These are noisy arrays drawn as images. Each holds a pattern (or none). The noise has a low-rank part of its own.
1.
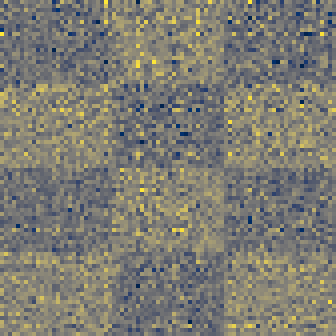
a checkerboard
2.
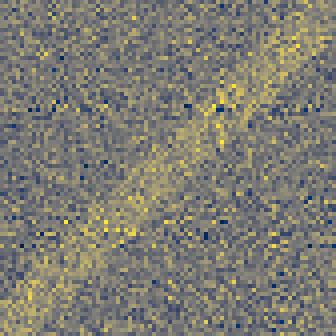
a diagonal band
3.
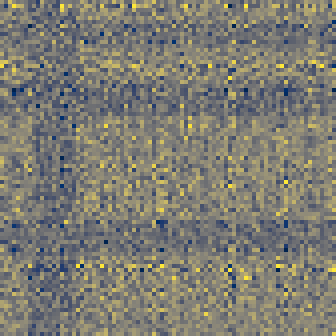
bands of rows crossing bands of columns
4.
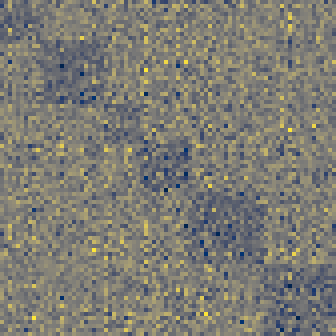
blocks along the diagonal
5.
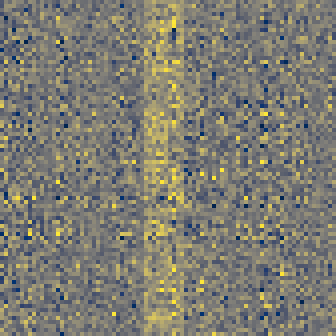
one band of columns
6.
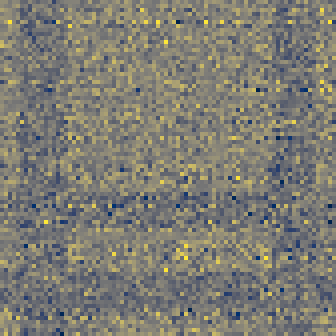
bands of rows crossing bands of columns
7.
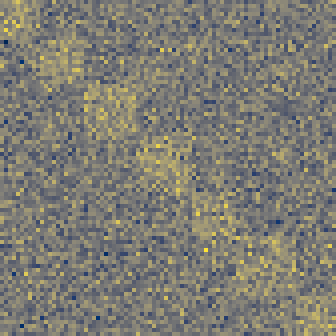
blocks along the diagonal
